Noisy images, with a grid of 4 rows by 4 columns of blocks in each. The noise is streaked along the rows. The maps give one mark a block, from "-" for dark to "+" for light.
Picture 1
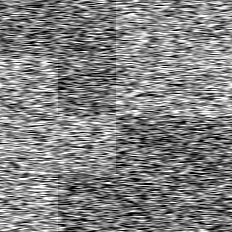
- - + +
+ - + +
+ + - -
+ - - -
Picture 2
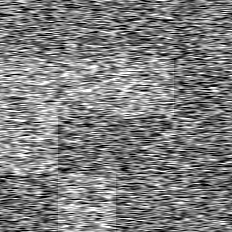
- - - -
+ + + -
+ - - -
- + - -
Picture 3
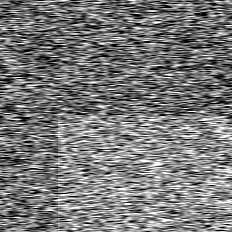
- - - -
- - - -
- + + +
- + + +
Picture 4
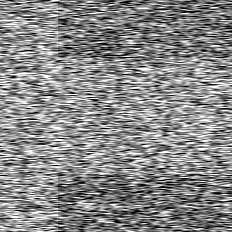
+ - - -
+ + + +
+ + + +
+ - - -
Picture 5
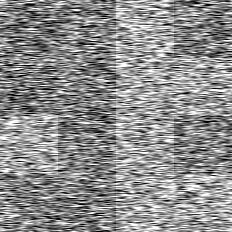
- - + -
- - + +
+ - + -
- - + +
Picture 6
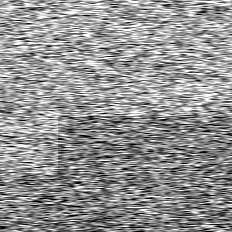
+ + + +
+ + + +
+ - - -
- - - -
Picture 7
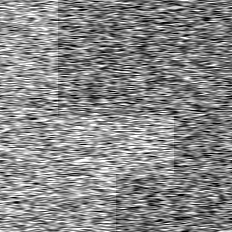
+ - - -
+ - - -
+ + + -
+ + - -
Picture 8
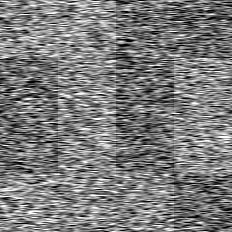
+ + - -
- + - +
- + - +
+ + + -
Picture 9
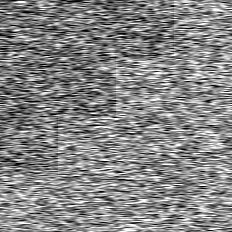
- - - +
- - + +
- + + +
+ + + +
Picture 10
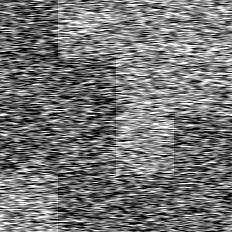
- + + +
- - + +
- - + -
+ - - -
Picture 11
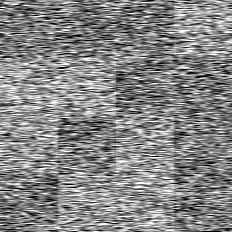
- - - +
+ + - -
+ - + -
- + + -
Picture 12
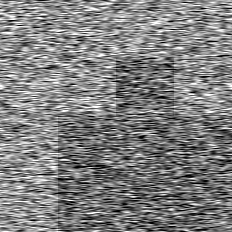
+ + + +
+ + - +
+ - - -
+ - - -
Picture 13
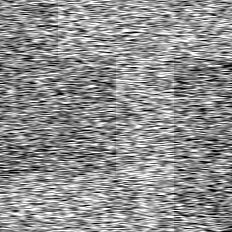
- + + +
- - + -
- - + -
+ + + -
